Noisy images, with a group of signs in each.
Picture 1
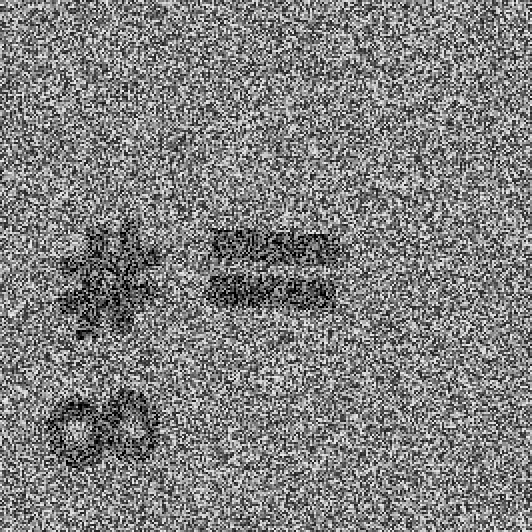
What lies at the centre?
equals sign
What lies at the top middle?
nothing
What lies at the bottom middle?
nothing
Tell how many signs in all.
3
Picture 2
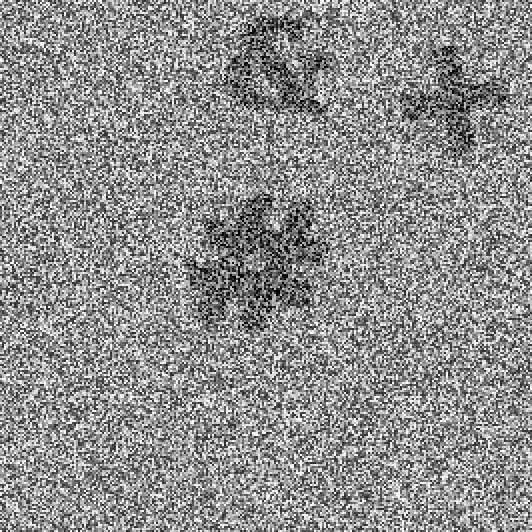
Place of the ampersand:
top middle
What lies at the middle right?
nothing
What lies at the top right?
plus sign
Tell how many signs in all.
3
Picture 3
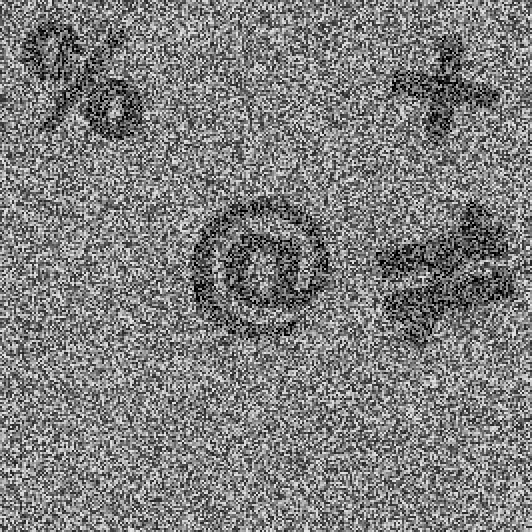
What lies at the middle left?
nothing
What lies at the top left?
percent sign
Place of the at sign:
centre
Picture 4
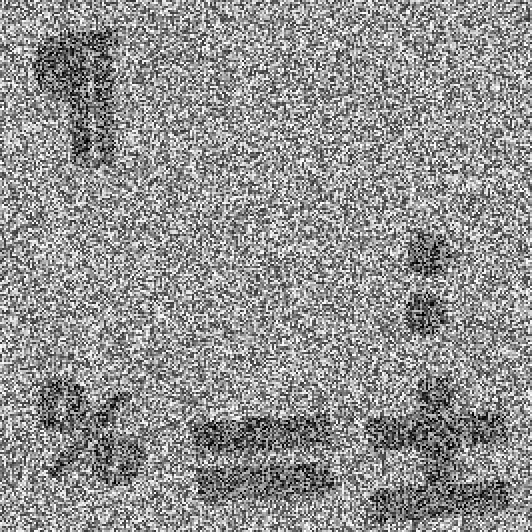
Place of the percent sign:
bottom left
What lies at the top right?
nothing
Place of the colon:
middle right
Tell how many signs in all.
5
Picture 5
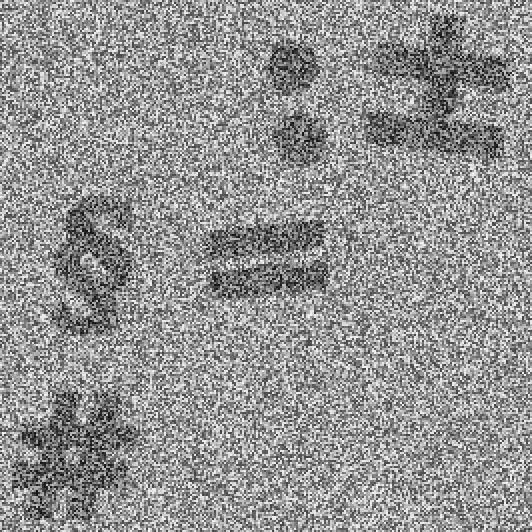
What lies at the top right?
plus-minus sign
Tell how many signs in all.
5
